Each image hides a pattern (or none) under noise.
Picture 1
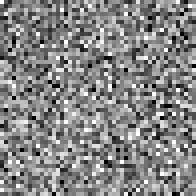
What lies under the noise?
only noise
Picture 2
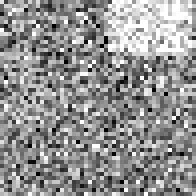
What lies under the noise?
one block
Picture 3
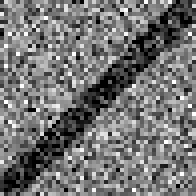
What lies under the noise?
a diagonal band
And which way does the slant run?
bottom left to top right
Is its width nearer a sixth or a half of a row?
a sixth
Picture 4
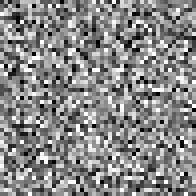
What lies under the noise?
only noise
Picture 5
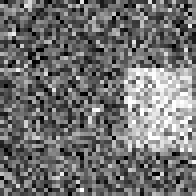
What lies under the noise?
one block
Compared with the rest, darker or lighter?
lighter
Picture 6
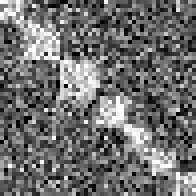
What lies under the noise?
blocks along the diagonal
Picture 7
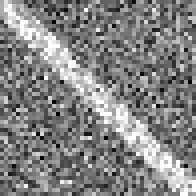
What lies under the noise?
a diagonal band
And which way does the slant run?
top left to bottom right
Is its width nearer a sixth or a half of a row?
a sixth
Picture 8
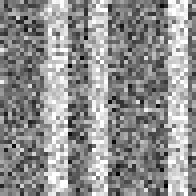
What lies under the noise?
bands of columns
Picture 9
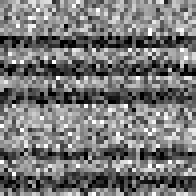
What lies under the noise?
bands of rows
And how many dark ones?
5
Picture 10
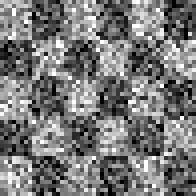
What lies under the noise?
a checkerboard
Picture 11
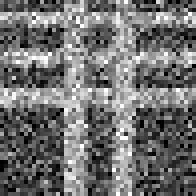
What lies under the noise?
bands of rows crossing bands of columns
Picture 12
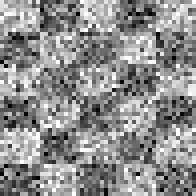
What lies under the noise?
a checkerboard
